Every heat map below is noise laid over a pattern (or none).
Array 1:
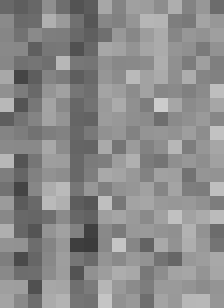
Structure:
bands of columns
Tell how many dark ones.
2
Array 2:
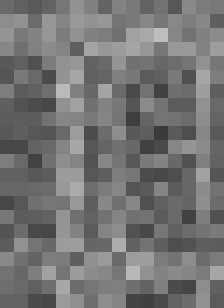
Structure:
bands of rows crossing bands of columns
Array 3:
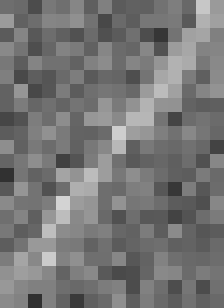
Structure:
a diagonal band
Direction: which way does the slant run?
bottom left to top right
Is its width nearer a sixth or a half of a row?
a sixth
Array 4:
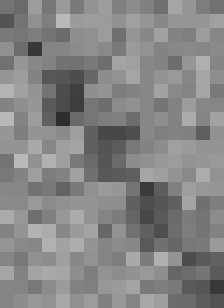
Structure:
blocks along the diagonal
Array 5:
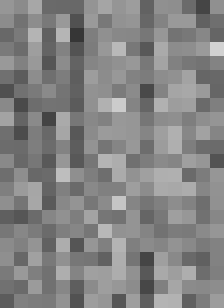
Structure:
bands of columns
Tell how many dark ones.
5
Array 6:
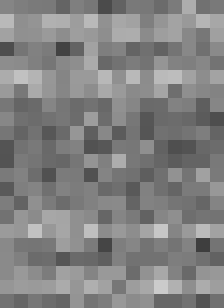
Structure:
bands of rows
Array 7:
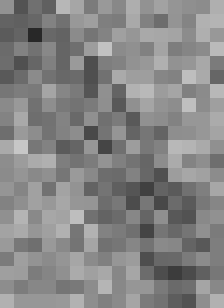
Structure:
a diagonal band
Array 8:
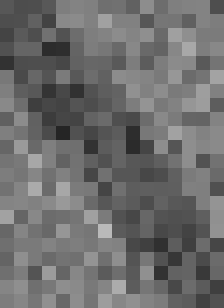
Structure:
a diagonal band
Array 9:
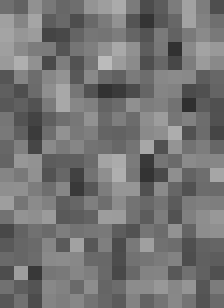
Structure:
a checkerboard
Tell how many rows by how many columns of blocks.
4 by 5
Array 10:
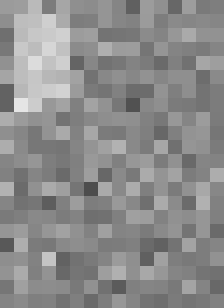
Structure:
one block
